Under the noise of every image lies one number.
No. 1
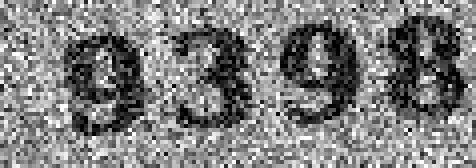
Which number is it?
9398
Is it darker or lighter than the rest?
darker
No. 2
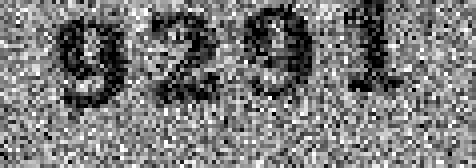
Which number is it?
9291
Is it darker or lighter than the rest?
darker
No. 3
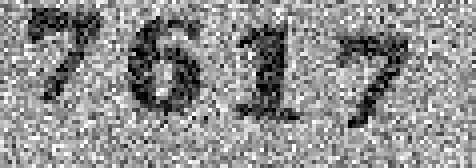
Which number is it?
7617
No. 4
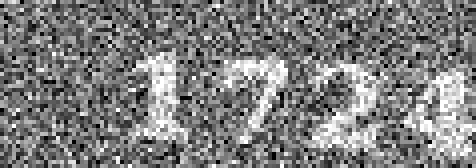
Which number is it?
1724
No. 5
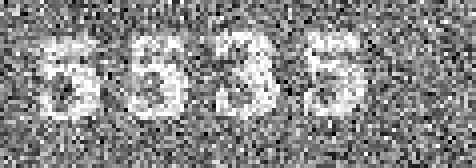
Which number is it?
5535
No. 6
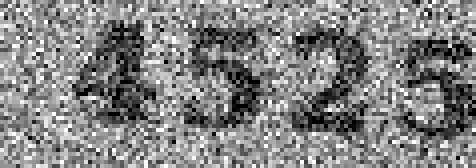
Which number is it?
4525
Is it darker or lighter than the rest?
darker
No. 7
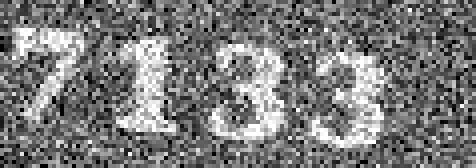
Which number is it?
7133
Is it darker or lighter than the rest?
lighter
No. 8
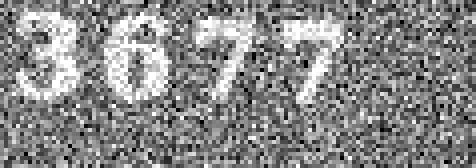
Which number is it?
3677
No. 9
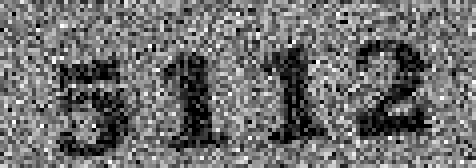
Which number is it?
5112
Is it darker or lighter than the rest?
darker
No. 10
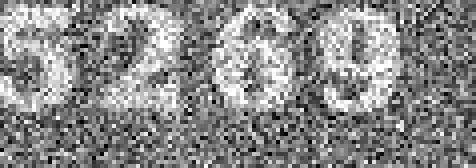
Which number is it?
5269
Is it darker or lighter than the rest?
lighter
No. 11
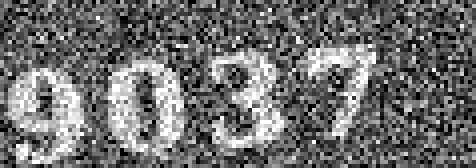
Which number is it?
9037
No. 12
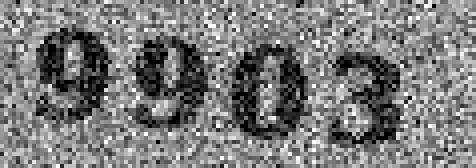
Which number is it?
9903
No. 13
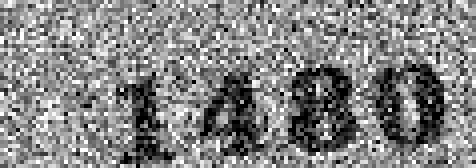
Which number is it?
1480
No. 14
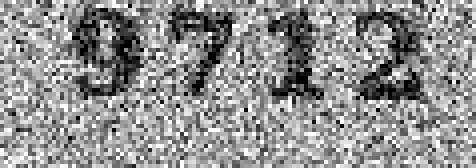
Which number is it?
9712
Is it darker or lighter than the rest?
darker
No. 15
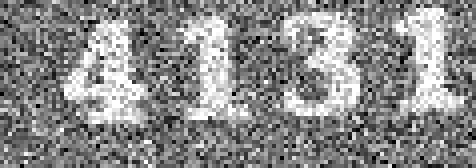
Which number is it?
4131
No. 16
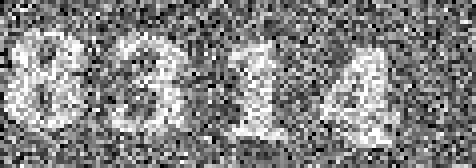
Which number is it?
8314
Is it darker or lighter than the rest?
lighter
